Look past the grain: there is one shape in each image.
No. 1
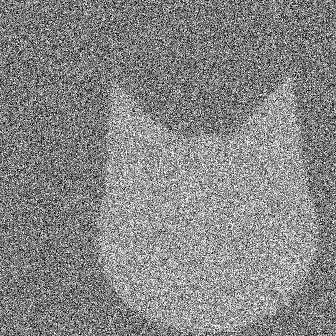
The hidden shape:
cat's head
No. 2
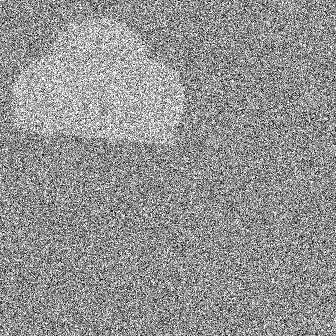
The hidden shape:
cloud
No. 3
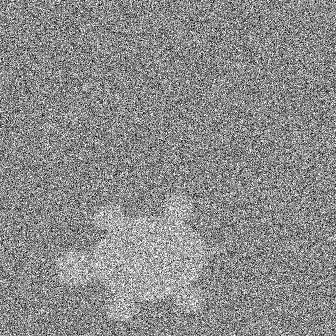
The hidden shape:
turtle
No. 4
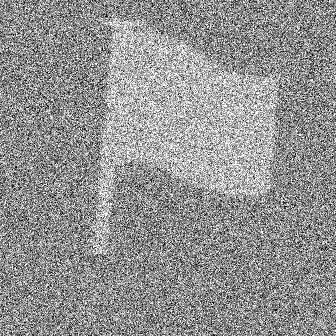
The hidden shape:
flag
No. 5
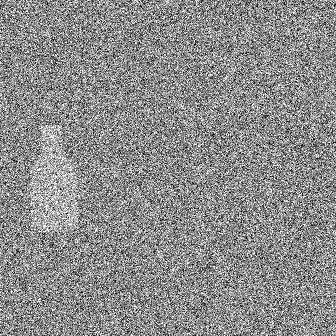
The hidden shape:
bottle
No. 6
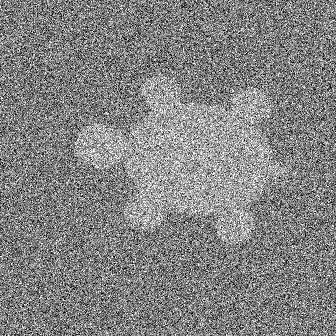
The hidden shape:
turtle
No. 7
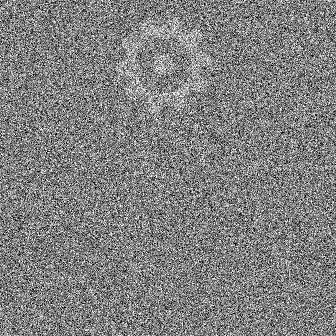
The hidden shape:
gear
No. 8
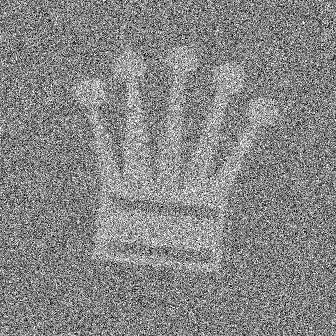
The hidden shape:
chess queen
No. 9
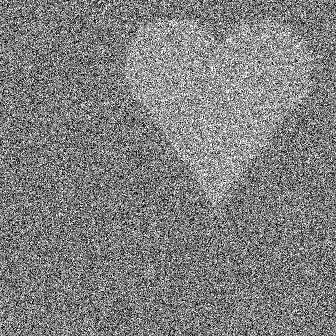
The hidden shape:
heart
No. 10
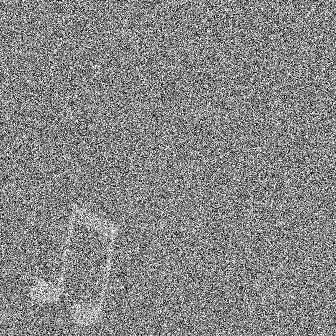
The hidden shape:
pair of musical notes
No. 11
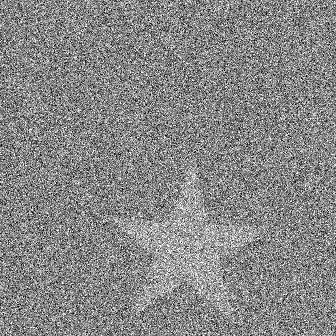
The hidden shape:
star
